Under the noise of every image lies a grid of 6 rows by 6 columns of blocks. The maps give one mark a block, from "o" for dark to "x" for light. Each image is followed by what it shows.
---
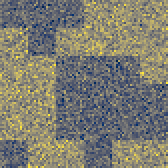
o o o x x x
x o x x x x
x x o o o x
x x o o o o
x x o o o o
o x x o x x
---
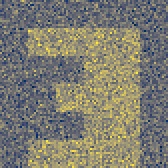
o o o o o o
o x x x x o
o o o x x o
o o x x x o
o o o x x o
o x x x x o
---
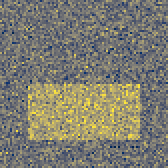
o o o o o o
o o o o o o
o o o o o o
o x x x x o
o x x x x o
o o o o o o
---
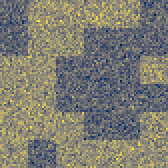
o x x x x o
o x x o o o
x x o o o x
x x o o o o
x x x o o x
x o x x x x
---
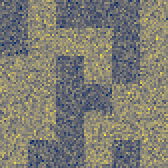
o x o o o x
o x x x o x
x x o x o x
x x o o x x
x x o x x x
x o o x o x
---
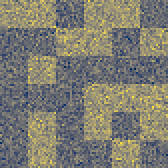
x x o x x o
o o x x o x
o x o o o o
o o o x x x
o x o x o x
o x o o x o
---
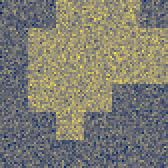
o o x x x o
o x x x x x
o x x x x x
o x x x o o
o o x o o o
o o o o o o
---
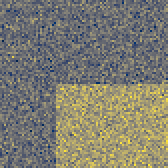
o o o o o o
o o o o o o
o o o o o o
o o x x x x
o o x x x x
o o x x x x
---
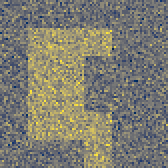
o o o o o o
o x x x o o
o x x o o o
o x x o o o
o x x x o o
o o o x o o
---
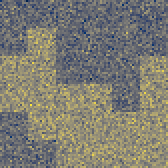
o o o o o o
o x o o o o
x x o o o x
x x x x o x
o x x x x x
o o x x x x
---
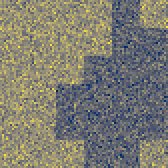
x x x x o x
x x x x o o
x x x o o o
x x o o o o
x x o o o o
x x x o o x
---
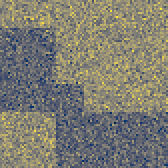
x x x x x x
o o x x x x
o o x x x x
o o o x x x
x x o o o o
x x o o o o
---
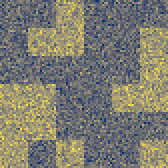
o o x o o o
o x x o o x
o o o o o x
x x o o x x
x x o o o o
x o x o o x
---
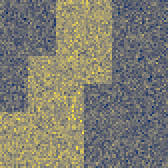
o o x x o o
o o x x o o
o x x x o o
o x x o o o
x x x o o o
x x x o o o
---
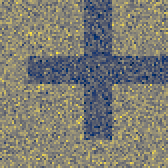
x x x o x x
x x x o x x
x o o o o o
x x x o x x
x x x o x x
x x x x x x
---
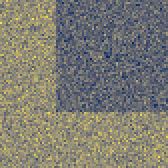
x x o o o o
x x o o o o
x x o o o o
x x o o o o
x x x x x x
x x x x x x
